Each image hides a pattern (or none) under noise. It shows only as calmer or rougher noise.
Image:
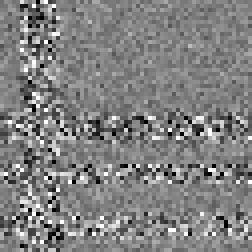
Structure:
bands of rows crossing bands of columns
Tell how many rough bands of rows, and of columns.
3 and 1
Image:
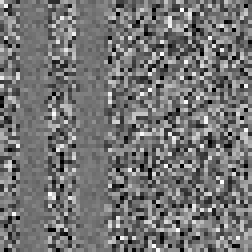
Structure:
bands of columns
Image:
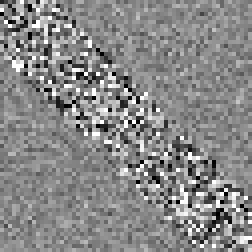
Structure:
a diagonal band
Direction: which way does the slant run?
top left to bottom right
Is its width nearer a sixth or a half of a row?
a half
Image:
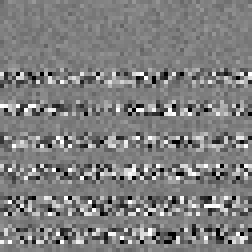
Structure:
bands of rows
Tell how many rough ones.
6
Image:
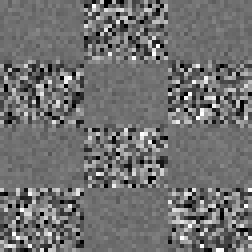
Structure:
a checkerboard
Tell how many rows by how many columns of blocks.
4 by 3
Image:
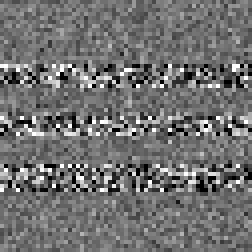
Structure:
bands of rows
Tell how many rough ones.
3
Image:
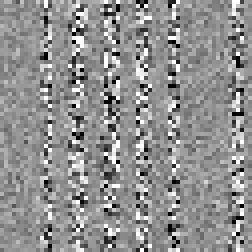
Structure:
bands of columns
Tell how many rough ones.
6
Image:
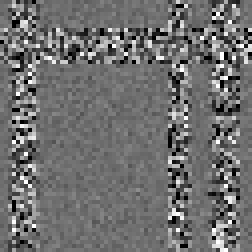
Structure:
bands of rows crossing bands of columns
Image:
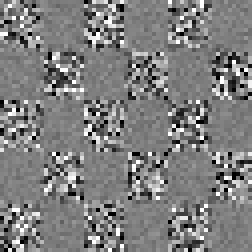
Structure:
a checkerboard
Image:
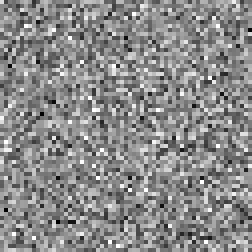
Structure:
only noise
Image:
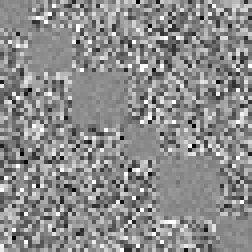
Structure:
blocks along the diagonal
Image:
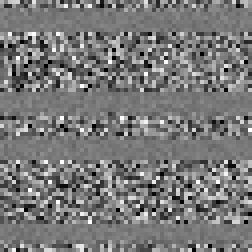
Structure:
bands of rows
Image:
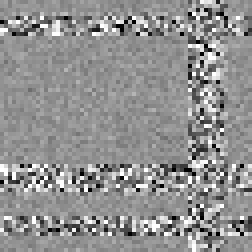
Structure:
bands of rows crossing bands of columns
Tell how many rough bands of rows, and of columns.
3 and 1
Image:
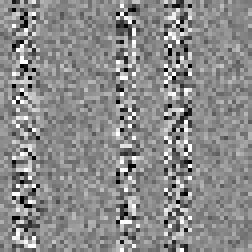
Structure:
bands of columns
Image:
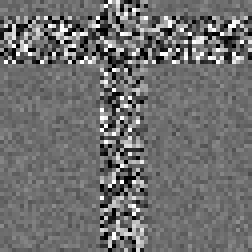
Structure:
bands of rows crossing bands of columns
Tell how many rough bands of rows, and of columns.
1 and 1
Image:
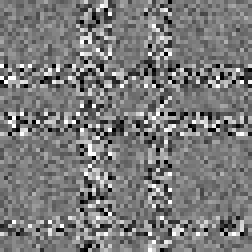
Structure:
bands of rows crossing bands of columns
